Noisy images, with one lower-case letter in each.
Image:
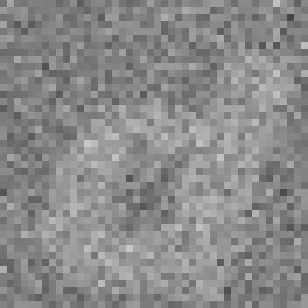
light d
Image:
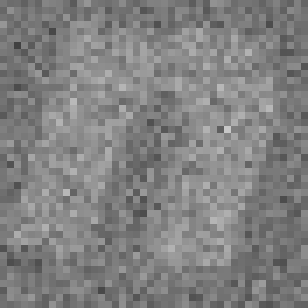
light n
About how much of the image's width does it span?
nearly all
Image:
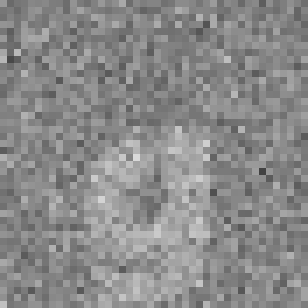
light g
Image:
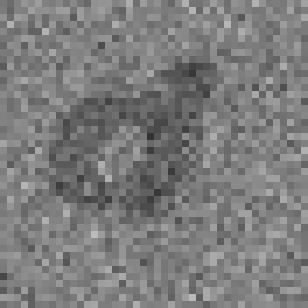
dark d
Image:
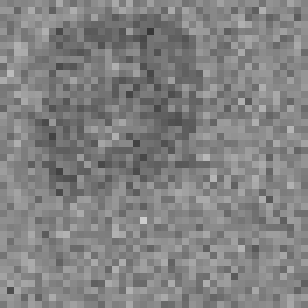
dark a
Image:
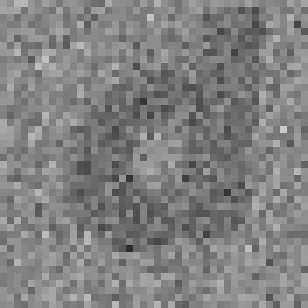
dark d
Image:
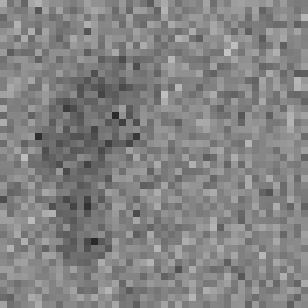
dark f
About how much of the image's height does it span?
two thirds
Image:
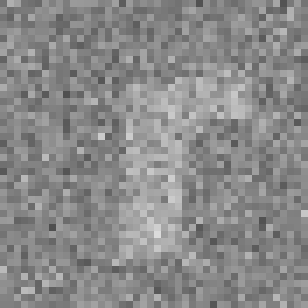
light r
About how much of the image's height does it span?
two thirds
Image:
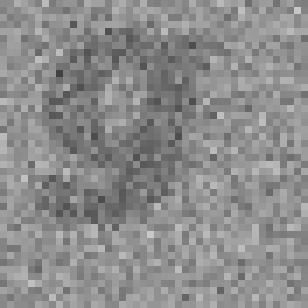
dark g
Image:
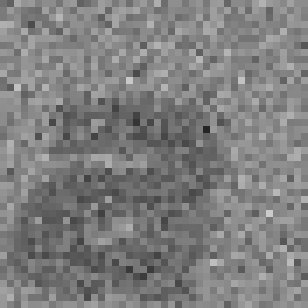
dark a
